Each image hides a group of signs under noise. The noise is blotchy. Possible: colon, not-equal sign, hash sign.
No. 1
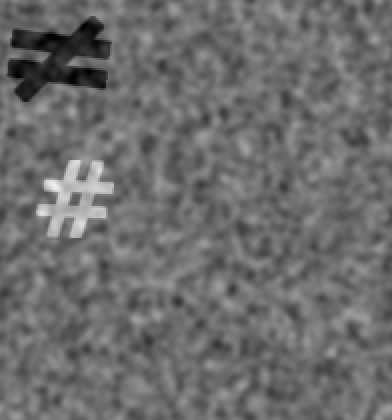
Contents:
top left: dark not-equal sign; middle left: light hash sign
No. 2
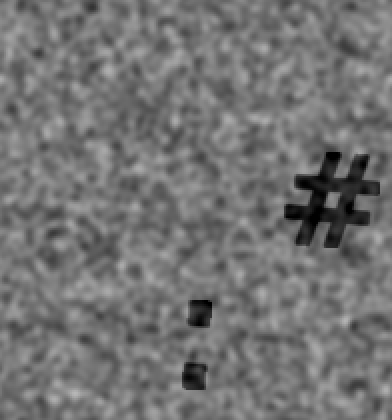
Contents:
middle right: dark hash sign; bottom middle: dark colon
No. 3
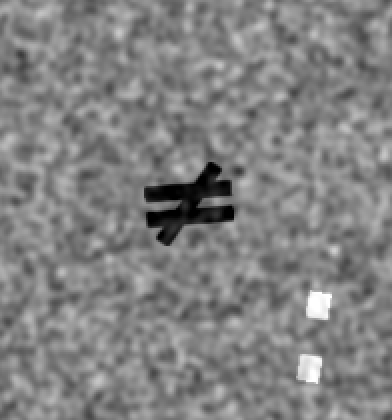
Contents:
centre: dark not-equal sign; bottom right: light colon
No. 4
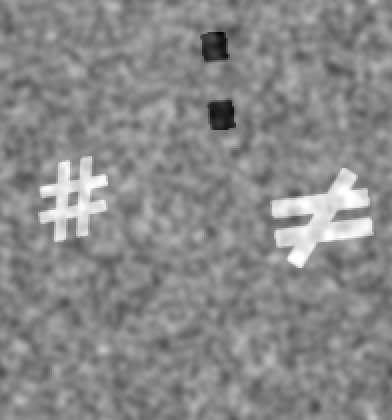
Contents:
top middle: dark colon; middle left: light hash sign; middle right: light not-equal sign
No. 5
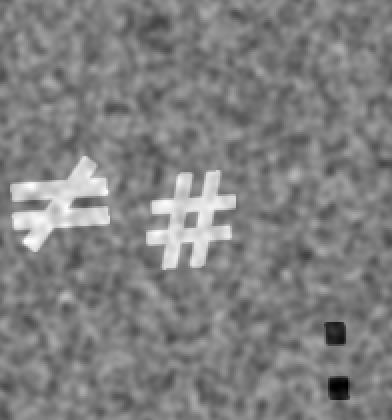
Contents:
middle left: light not-equal sign; centre: light hash sign; bottom right: dark colon
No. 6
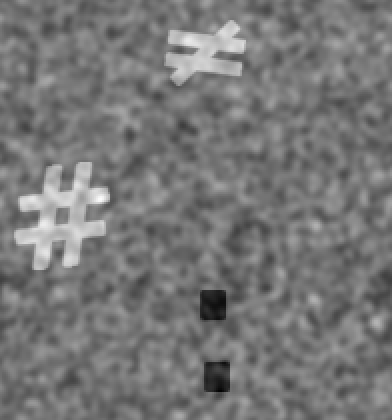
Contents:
top middle: light not-equal sign; middle left: light hash sign; bottom middle: dark colon
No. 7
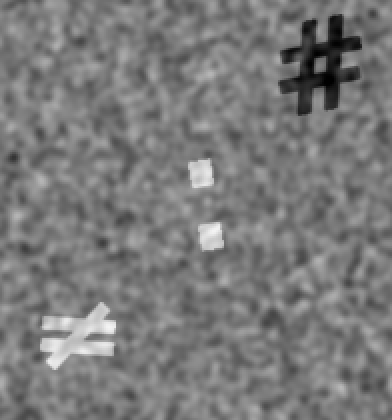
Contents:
top right: dark hash sign; centre: light colon; bottom left: light not-equal sign
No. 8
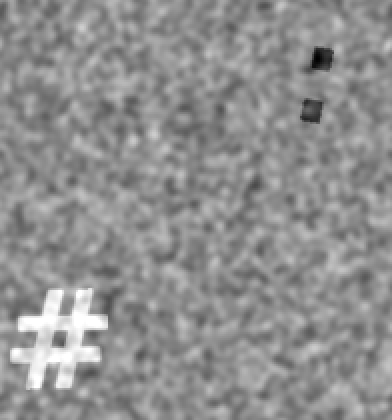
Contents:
top right: dark colon; bottom left: light hash sign
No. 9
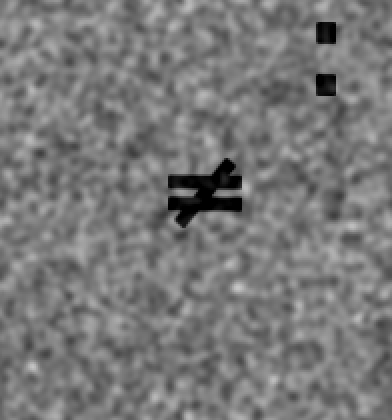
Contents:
top right: dark colon; centre: dark not-equal sign
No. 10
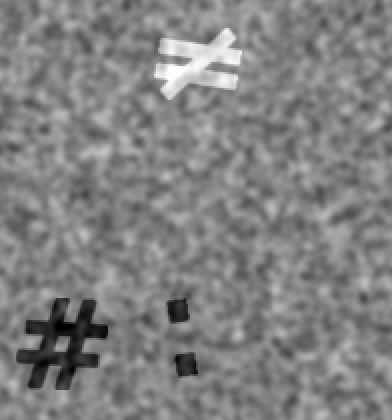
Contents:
top middle: light not-equal sign; bottom left: dark hash sign; bottom middle: dark colon
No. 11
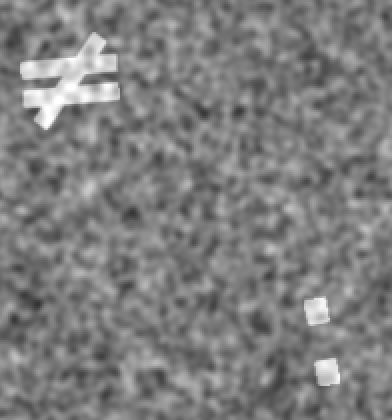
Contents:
top left: light not-equal sign; bottom right: light colon
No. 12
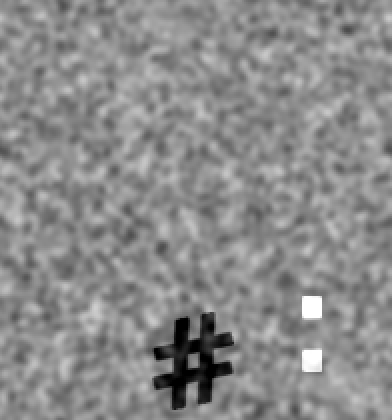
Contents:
bottom middle: dark hash sign; bottom right: light colon
